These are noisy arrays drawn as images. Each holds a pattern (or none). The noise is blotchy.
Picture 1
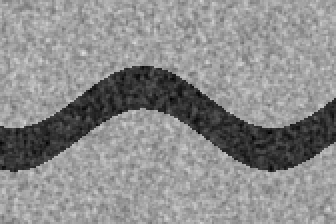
a wavy band
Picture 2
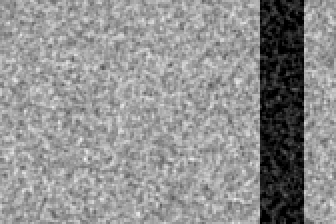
one vertical stripe
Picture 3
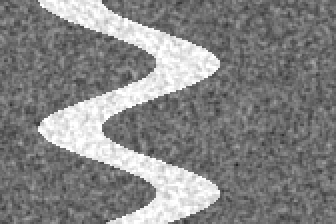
a wavy band
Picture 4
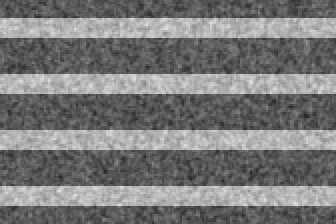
horizontal stripes
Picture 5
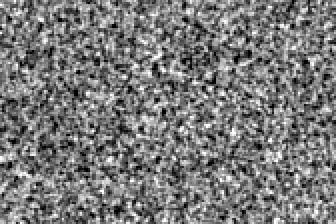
only noise
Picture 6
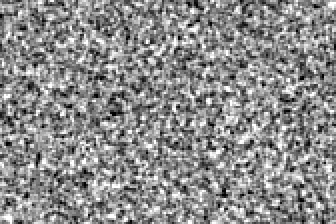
only noise
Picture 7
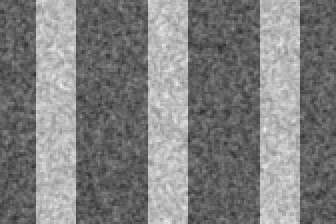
vertical stripes
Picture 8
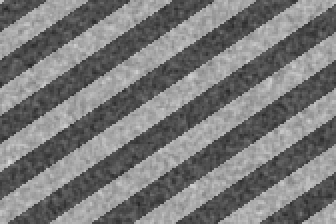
diagonal stripes
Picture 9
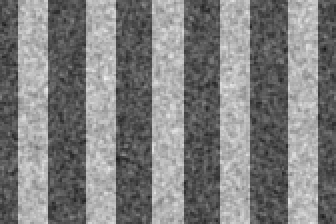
vertical stripes
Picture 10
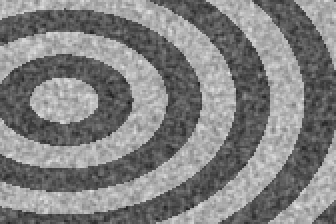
rings round one point
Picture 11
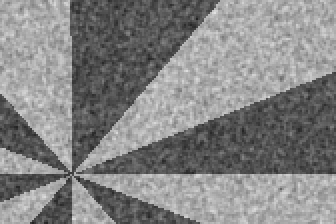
spokes from one point
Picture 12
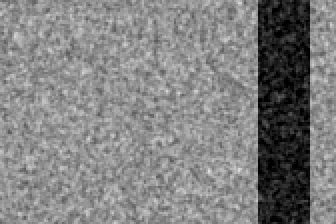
one vertical stripe
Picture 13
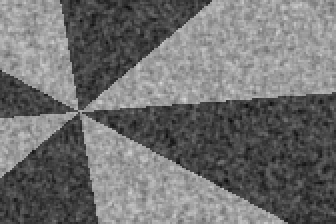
spokes from one point
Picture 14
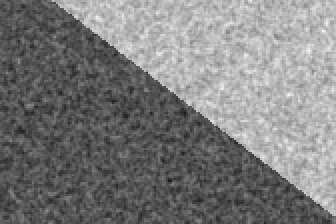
a sharp edge
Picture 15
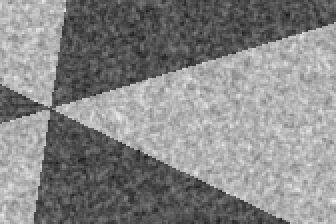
spokes from one point
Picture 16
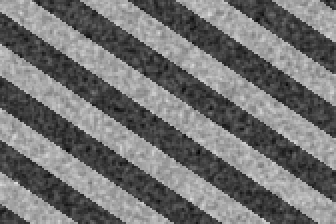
diagonal stripes
